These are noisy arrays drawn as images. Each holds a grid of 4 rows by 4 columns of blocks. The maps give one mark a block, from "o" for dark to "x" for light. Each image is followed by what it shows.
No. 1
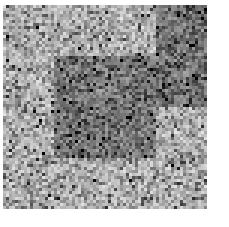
xxxo
xooo
xoox
xxxx
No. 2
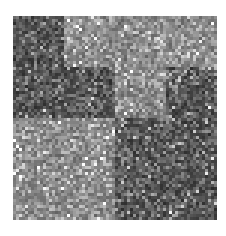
oxxx
ooxo
xxoo
xxoo
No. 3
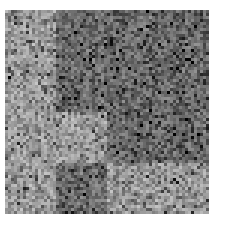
xooo
xooo
xxoo
xoxx
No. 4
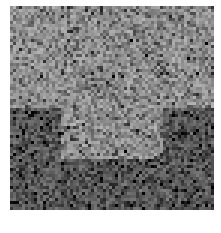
xxxx
xxxx
oxxo
oooo
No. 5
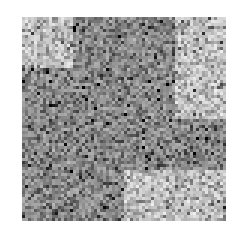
xoox
ooox
oooo
ooxx
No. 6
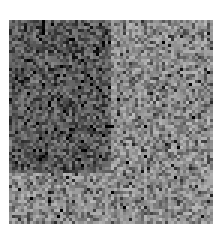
ooxx
ooxx
ooxx
xxxx
